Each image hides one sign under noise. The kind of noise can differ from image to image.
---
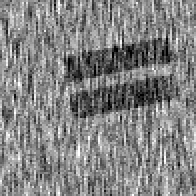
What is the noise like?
streaked along the columns
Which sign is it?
equals sign
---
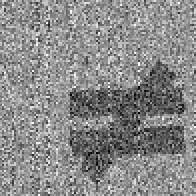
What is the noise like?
columns of uneven size
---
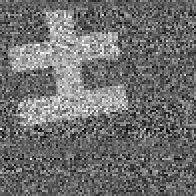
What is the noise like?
rows of uneven size
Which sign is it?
plus-minus sign
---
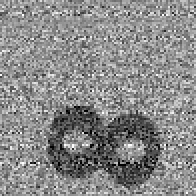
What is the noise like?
rows of uneven size
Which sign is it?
infinity sign
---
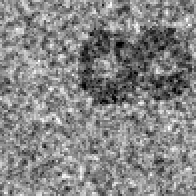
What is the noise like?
blotchy
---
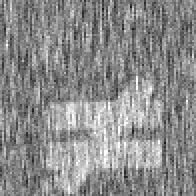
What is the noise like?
streaked along the columns
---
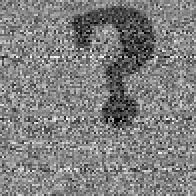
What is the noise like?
rows of uneven size
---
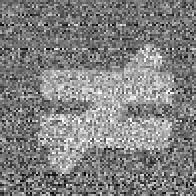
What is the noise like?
rows of uneven size
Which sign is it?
not-equal sign
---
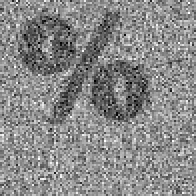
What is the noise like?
low rank plus noise
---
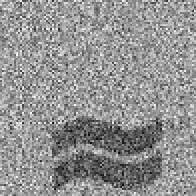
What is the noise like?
low rank plus noise
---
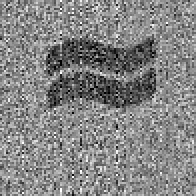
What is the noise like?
columns of uneven size
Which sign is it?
approximately sign
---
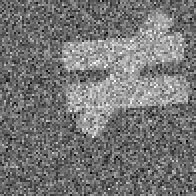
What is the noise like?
independent entries
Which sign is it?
not-equal sign
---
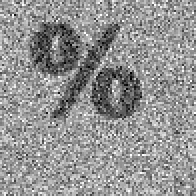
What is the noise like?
independent entries
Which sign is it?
percent sign
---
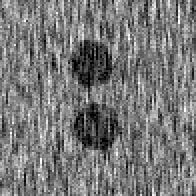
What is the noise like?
streaked along the columns
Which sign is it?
colon
